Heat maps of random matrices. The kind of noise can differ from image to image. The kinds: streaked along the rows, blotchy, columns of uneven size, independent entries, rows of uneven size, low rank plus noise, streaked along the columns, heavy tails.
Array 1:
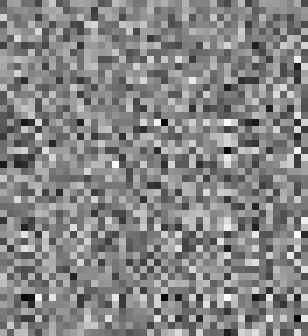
low rank plus noise
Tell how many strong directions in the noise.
one
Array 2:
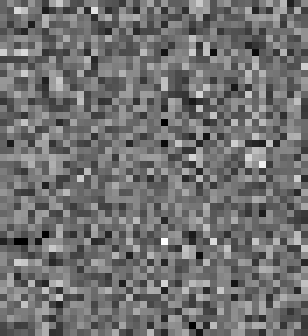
low rank plus noise
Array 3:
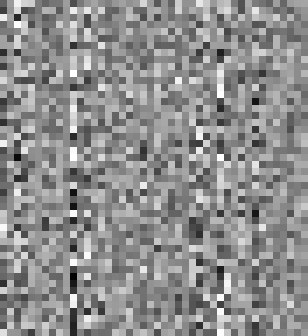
columns of uneven size
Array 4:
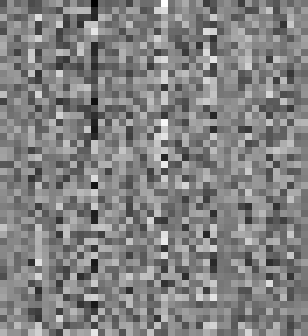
columns of uneven size
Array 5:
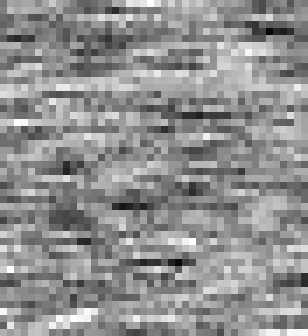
streaked along the rows
